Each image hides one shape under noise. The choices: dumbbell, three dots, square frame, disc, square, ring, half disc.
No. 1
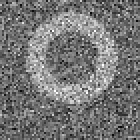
ring
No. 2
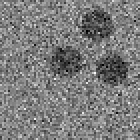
three dots
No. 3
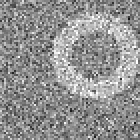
ring
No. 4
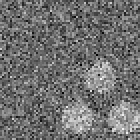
three dots
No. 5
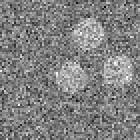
three dots
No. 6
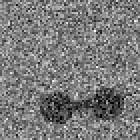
dumbbell
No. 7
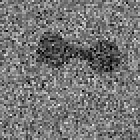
dumbbell
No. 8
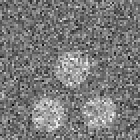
three dots
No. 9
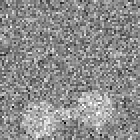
dumbbell
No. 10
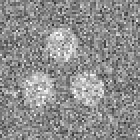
three dots
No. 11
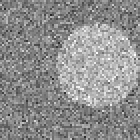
disc
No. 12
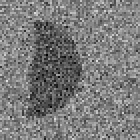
half disc
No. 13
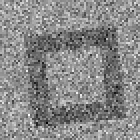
square frame
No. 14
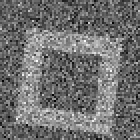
square frame
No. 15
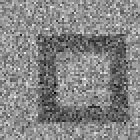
square frame
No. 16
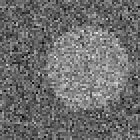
disc
